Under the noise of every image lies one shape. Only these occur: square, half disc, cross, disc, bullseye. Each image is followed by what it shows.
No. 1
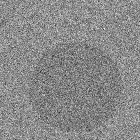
dark disc
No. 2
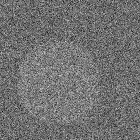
light disc
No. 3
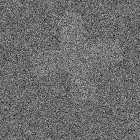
light cross
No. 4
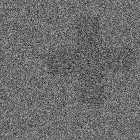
dark cross
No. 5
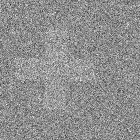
light cross
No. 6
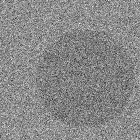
dark disc
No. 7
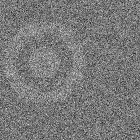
light bullseye
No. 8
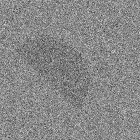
dark half disc
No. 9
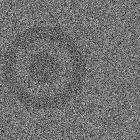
dark bullseye
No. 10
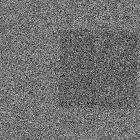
dark square
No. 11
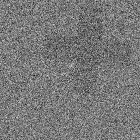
dark cross
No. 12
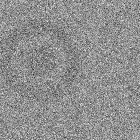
dark bullseye
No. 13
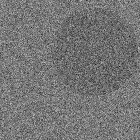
dark disc
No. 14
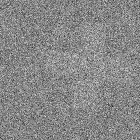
light cross
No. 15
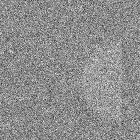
light half disc
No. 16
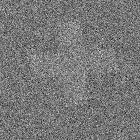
light cross
